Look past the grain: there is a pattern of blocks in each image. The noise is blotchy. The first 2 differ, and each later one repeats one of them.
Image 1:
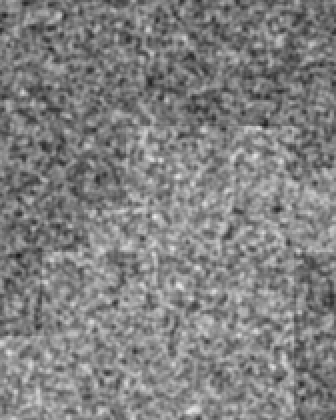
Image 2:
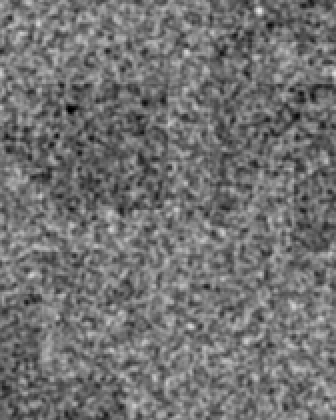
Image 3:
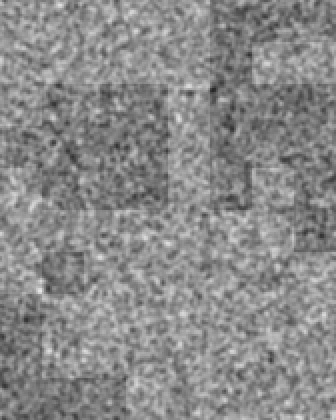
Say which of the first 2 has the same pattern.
2
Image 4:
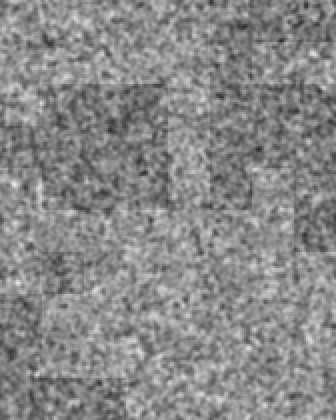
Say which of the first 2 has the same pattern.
2
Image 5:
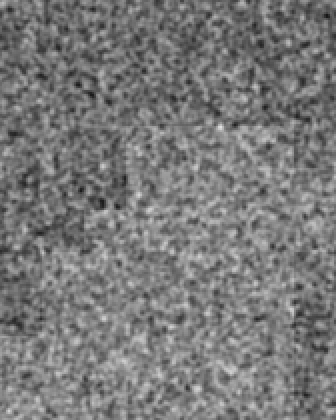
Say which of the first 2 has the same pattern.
1
